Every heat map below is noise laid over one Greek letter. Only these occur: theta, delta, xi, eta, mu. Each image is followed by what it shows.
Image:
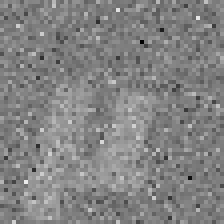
mu
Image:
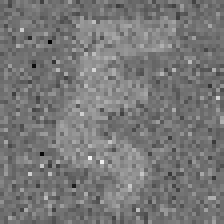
xi
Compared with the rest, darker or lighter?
lighter
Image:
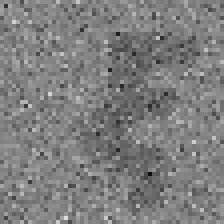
xi
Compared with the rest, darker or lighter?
darker
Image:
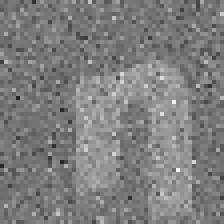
eta
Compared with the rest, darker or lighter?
lighter
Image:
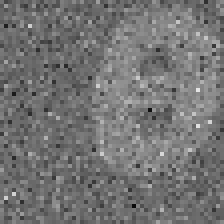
theta
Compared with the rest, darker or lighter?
lighter
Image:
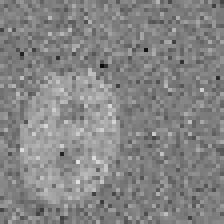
theta
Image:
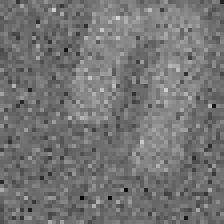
eta
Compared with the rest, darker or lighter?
lighter
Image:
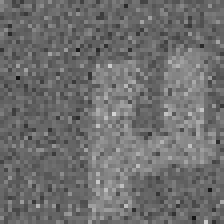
mu
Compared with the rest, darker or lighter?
lighter
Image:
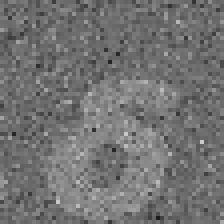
delta
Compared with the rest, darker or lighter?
lighter
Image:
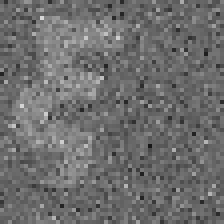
xi
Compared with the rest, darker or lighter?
lighter
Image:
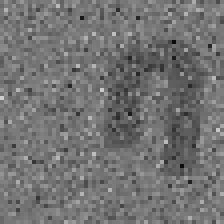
eta
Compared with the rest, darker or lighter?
darker
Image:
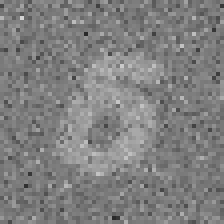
delta
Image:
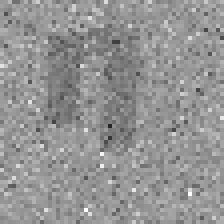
eta
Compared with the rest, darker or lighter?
darker
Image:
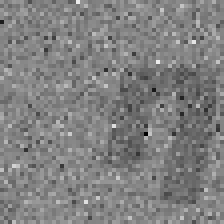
eta
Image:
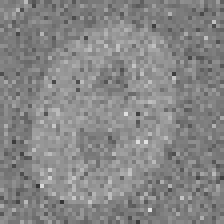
theta
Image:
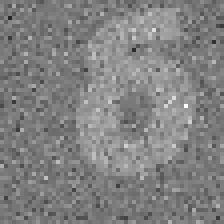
delta
